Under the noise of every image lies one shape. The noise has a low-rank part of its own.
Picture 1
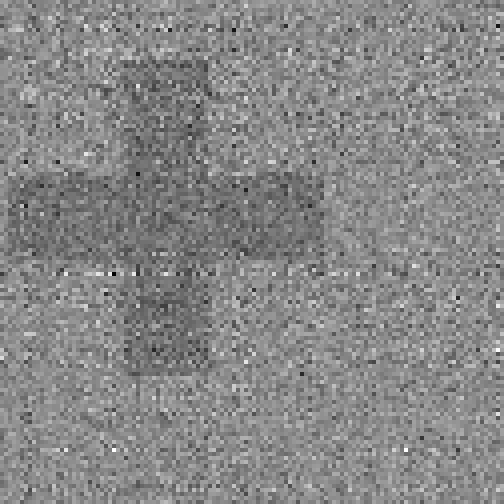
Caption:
dark cross
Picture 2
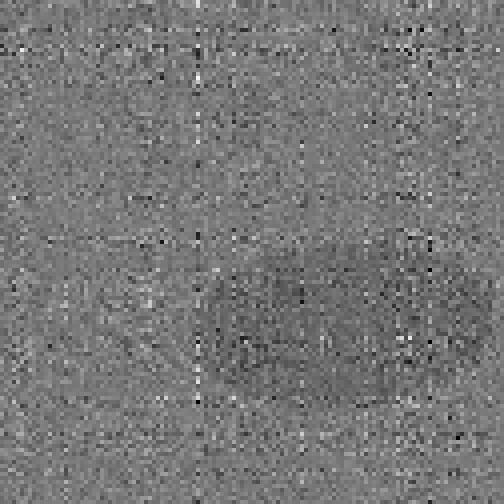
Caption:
dark ellipse
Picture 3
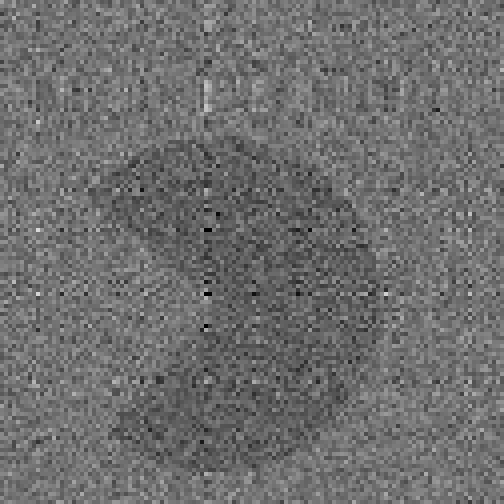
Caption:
dark disc with a wedge cut out
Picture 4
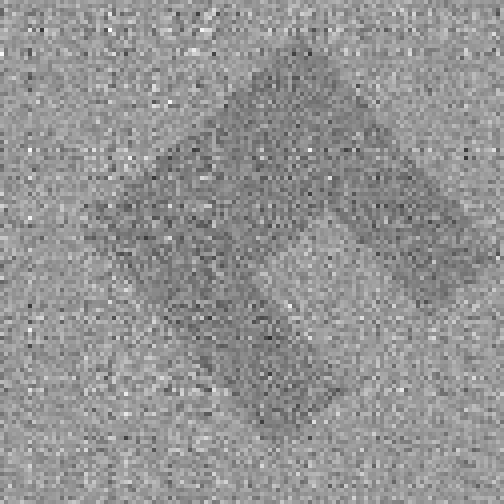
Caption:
dark square with a notch
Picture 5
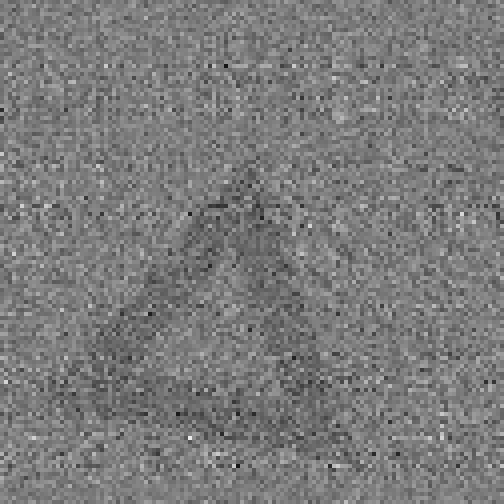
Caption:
dark triangle frame
